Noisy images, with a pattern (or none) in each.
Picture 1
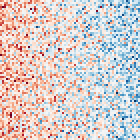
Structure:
a smooth slope
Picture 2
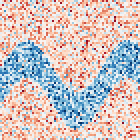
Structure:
a wavy band
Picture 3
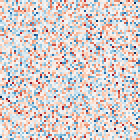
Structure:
only noise
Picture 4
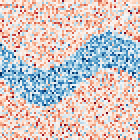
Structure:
a wavy band
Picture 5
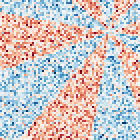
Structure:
spokes from one point
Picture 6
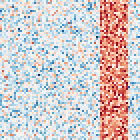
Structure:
one vertical stripe
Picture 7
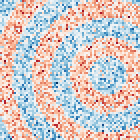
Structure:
rings round one point
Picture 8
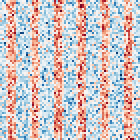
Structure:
vertical stripes
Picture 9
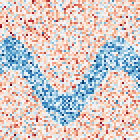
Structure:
a wavy band
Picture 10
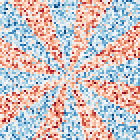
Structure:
spokes from one point
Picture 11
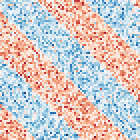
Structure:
diagonal stripes
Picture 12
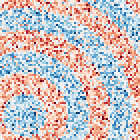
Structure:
rings round one point
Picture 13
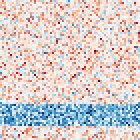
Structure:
one horizontal stripe
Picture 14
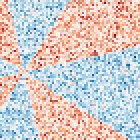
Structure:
spokes from one point
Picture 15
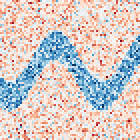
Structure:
a wavy band
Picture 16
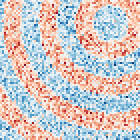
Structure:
rings round one point
